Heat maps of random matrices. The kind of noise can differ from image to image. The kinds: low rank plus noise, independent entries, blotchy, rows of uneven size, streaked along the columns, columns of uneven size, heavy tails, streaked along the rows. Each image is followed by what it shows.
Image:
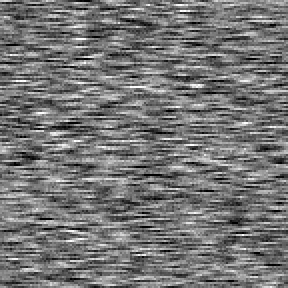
streaked along the rows
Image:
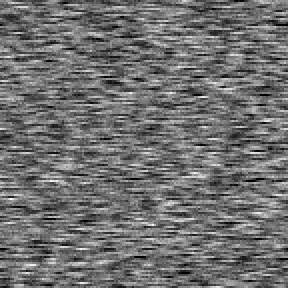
streaked along the rows
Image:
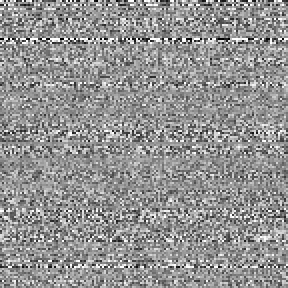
rows of uneven size
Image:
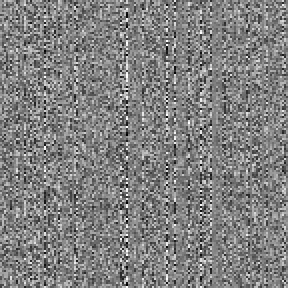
columns of uneven size
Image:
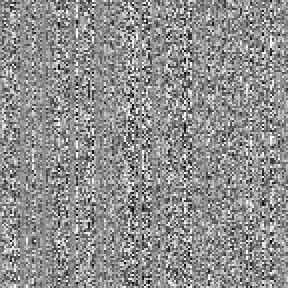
columns of uneven size
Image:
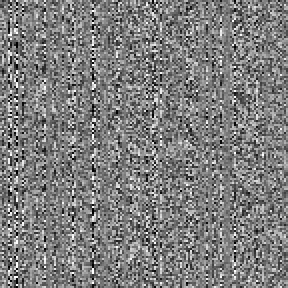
columns of uneven size
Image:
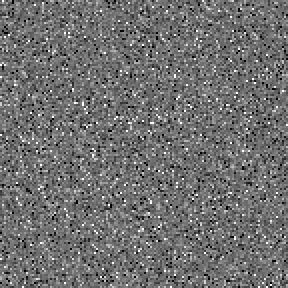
heavy tails
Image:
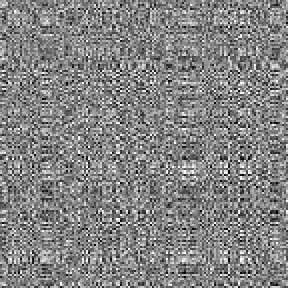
low rank plus noise
